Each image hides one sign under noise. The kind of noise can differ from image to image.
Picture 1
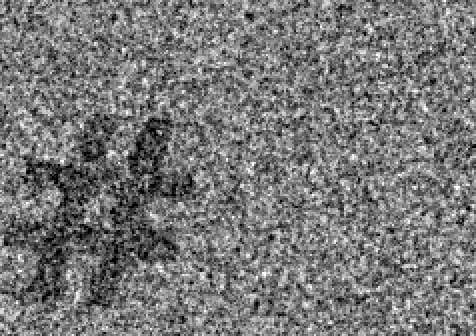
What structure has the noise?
blotchy
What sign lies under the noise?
hash sign
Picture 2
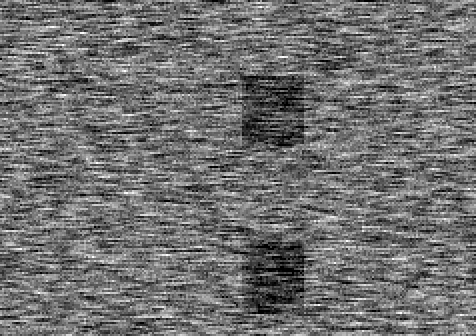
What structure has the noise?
streaked along the rows
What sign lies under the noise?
colon
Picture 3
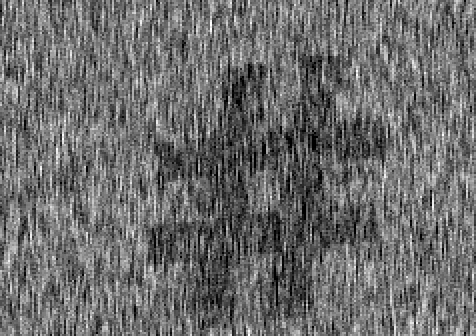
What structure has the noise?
streaked along the columns
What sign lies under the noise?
hash sign
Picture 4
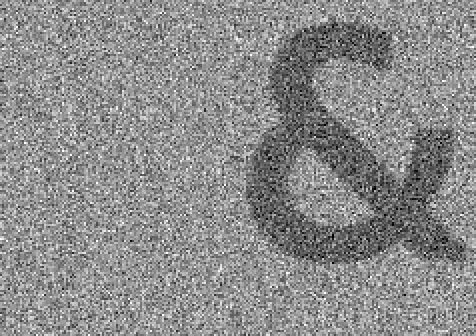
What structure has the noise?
low rank plus noise
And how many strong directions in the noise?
five to eight
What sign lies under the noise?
ampersand
